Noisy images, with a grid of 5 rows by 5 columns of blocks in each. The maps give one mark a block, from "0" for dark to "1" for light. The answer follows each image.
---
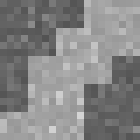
0 0 0 1 1
0 0 1 1 1
0 1 1 1 0
0 1 1 0 0
1 1 1 0 0
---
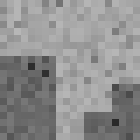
1 1 1 1 1
1 1 1 1 1
0 0 1 1 1
0 0 1 1 0
0 0 1 0 0
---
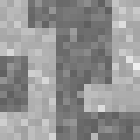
1 0 0 0 1
1 1 0 0 1
0 1 0 0 1
0 1 0 1 1
1 1 0 0 0
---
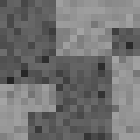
0 0 1 1 1
0 0 1 1 0
0 0 0 0 1
1 1 0 0 1
1 0 0 0 1
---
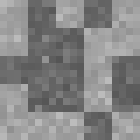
1 0 1 0 1
1 0 0 1 1
0 0 0 1 0
1 0 0 1 0
1 1 1 0 1
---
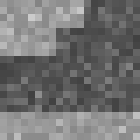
1 1 1 0 0
1 1 0 0 0
0 0 0 0 0
0 0 0 0 0
1 1 1 1 1
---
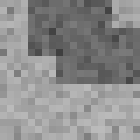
1 0 0 0 1
1 0 0 0 0
1 1 0 0 0
1 1 1 1 1
1 1 1 1 1
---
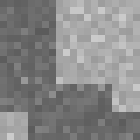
0 0 1 1 1
0 0 1 1 1
0 0 1 1 1
0 0 0 0 1
1 0 0 0 0
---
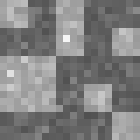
1 0 1 0 0
0 0 1 0 1
1 1 0 0 0
1 1 0 1 0
0 0 0 0 1
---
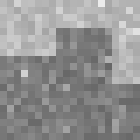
1 1 1 1 1
1 1 0 0 1
0 0 0 0 1
0 0 0 0 0
0 0 0 0 0
